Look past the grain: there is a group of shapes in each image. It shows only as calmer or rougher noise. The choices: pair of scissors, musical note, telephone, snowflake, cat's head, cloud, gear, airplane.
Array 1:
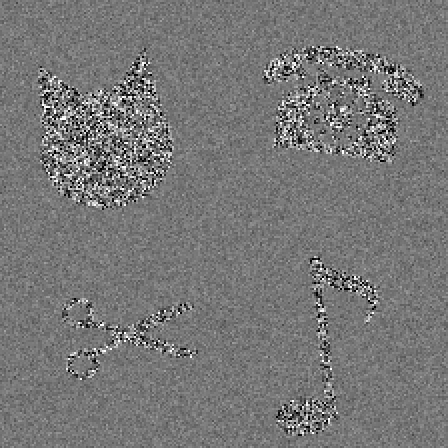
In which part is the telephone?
top right
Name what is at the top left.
cat's head
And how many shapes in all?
4
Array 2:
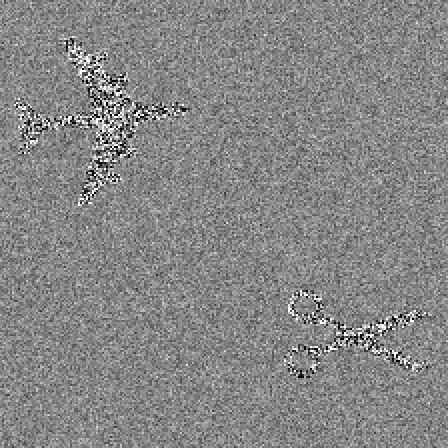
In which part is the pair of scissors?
bottom right
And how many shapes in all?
2
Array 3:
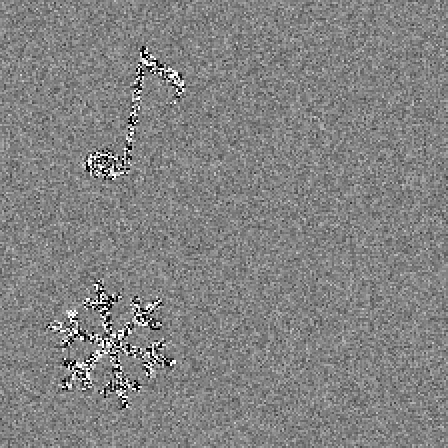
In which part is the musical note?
top left
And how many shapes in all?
2
